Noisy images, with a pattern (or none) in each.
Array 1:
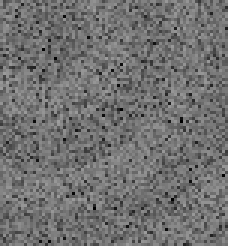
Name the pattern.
rings round one point
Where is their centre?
top left
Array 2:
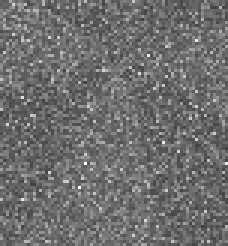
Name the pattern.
spokes from one point
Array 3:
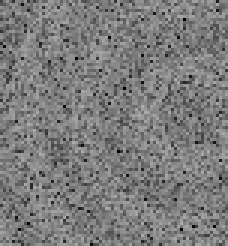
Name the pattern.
rings round one point
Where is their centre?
middle right
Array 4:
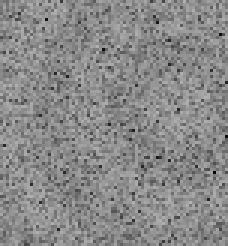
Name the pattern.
rings round one point
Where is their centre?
middle right
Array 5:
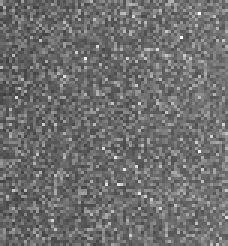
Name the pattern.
a smooth slope
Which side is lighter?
right
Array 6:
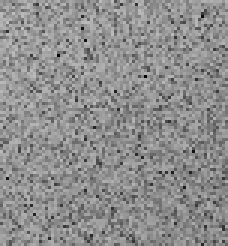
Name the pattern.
a smooth slope
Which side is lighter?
top left
